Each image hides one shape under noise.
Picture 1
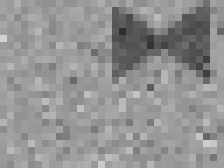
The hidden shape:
bow tie
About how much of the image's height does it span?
half
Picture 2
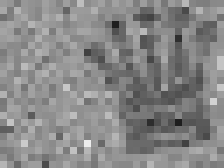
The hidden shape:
chess queen
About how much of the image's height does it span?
nearly all
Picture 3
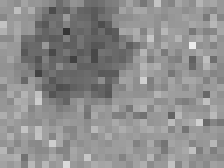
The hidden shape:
flower
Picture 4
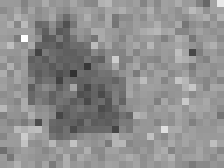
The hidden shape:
chess knight
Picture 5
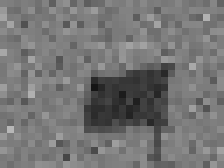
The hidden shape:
flag
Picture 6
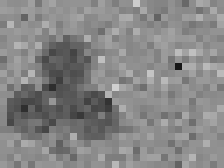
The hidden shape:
club
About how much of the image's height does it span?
two thirds
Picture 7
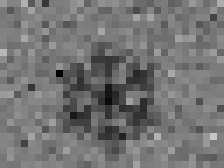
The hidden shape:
snowflake
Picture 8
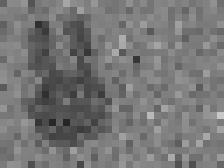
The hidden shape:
rabbit's head
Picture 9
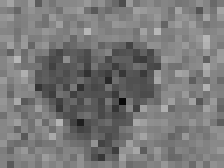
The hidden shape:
heart
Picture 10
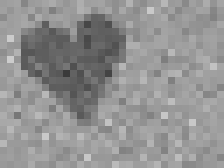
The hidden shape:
heart
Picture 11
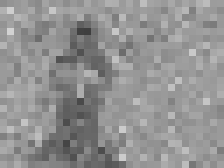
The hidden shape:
chess bishop
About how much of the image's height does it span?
nearly all
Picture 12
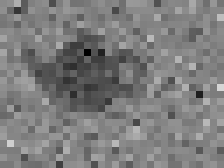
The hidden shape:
teapot
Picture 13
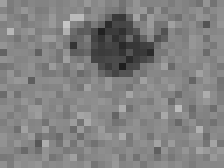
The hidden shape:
teapot
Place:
top middle
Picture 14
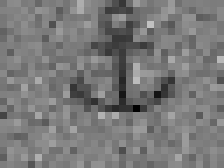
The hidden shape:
anchor
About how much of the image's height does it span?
two thirds
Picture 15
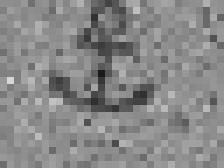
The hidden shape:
anchor
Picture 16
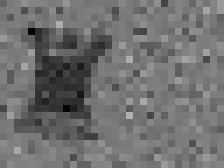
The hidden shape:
chess rook
